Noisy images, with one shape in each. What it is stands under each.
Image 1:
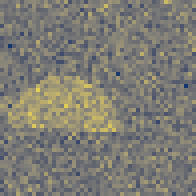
half disc
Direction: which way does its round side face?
up
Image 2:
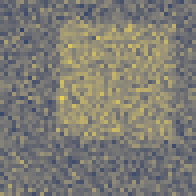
square
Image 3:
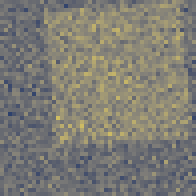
square
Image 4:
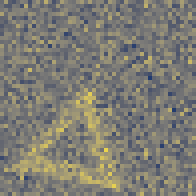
triangle frame
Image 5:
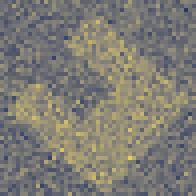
square with a notch
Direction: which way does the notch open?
up and left
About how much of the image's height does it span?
nearly all
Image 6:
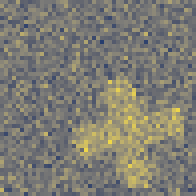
cross
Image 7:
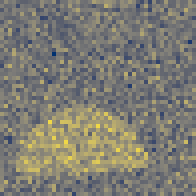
half disc
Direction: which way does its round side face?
up
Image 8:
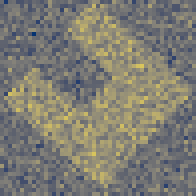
square with a notch
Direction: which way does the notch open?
up and left
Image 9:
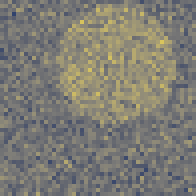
disc
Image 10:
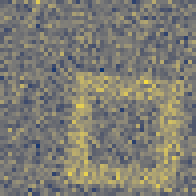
square frame
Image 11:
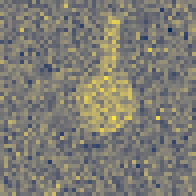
lollipop
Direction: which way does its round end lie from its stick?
down
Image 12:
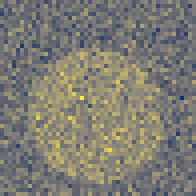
disc
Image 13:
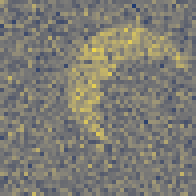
crescent
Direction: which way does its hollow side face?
down and right
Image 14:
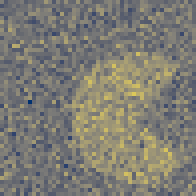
disc with a wedge cut out
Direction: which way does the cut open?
right
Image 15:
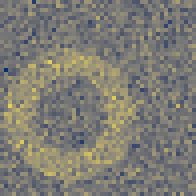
ring
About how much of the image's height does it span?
two thirds
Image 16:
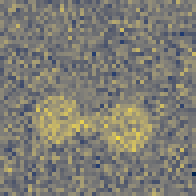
dumbbell
